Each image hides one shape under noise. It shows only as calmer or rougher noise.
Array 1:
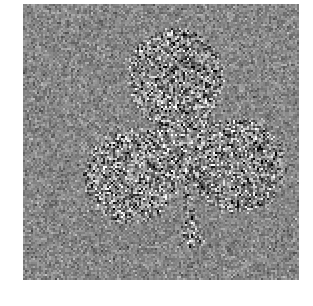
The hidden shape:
club
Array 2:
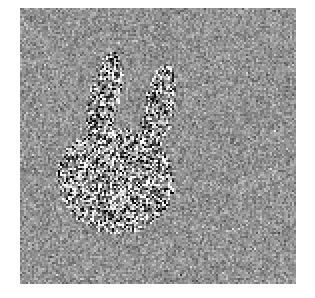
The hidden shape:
rabbit's head
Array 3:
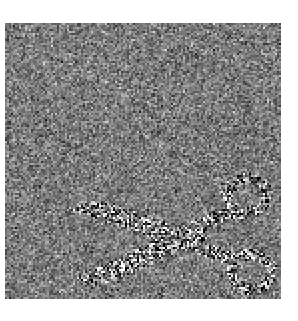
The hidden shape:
pair of scissors
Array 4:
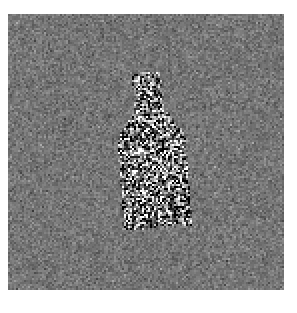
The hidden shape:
bottle
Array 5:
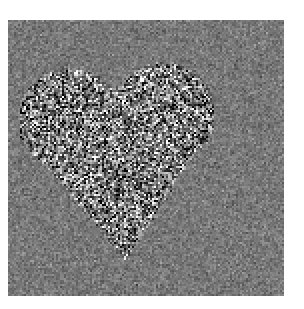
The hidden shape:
heart
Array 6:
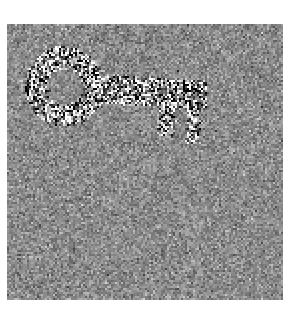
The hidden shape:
key
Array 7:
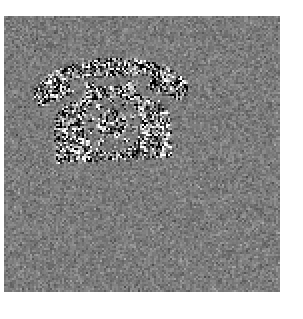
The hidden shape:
telephone
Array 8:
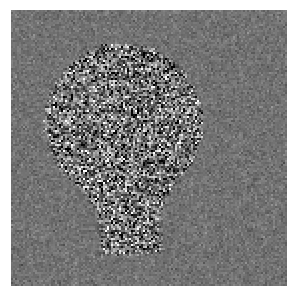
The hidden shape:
light bulb
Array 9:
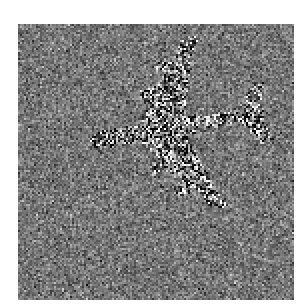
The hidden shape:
airplane
